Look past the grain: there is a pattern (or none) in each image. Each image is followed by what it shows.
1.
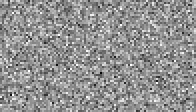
only noise
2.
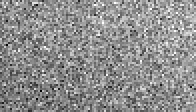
a smooth slope
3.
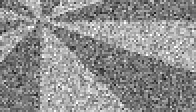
spokes from one point
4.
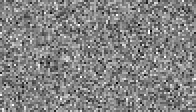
only noise
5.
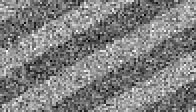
diagonal stripes
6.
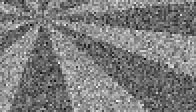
spokes from one point
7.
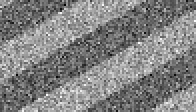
diagonal stripes
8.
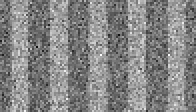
vertical stripes
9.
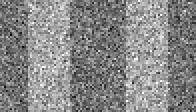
vertical stripes
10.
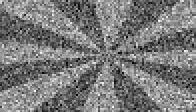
spokes from one point
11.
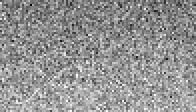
a smooth slope
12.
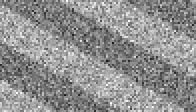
diagonal stripes
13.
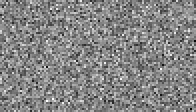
only noise
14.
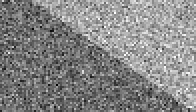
a sharp edge
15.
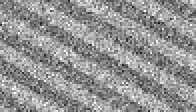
diagonal stripes
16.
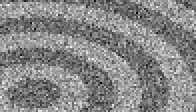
rings round one point
